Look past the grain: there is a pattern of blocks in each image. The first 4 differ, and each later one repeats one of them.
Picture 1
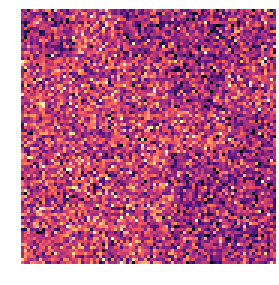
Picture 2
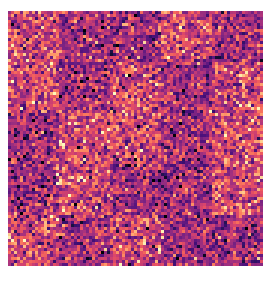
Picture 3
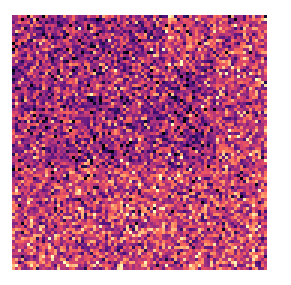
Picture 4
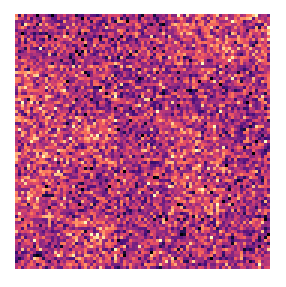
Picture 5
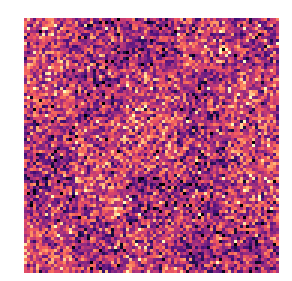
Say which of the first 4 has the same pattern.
2
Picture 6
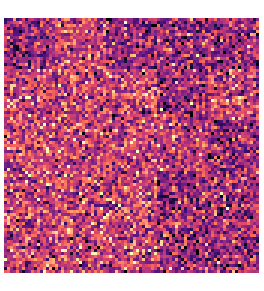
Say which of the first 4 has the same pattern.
1
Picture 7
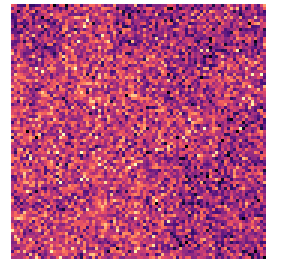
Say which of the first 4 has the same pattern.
1
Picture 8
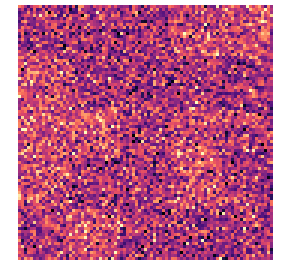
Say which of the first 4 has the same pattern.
4
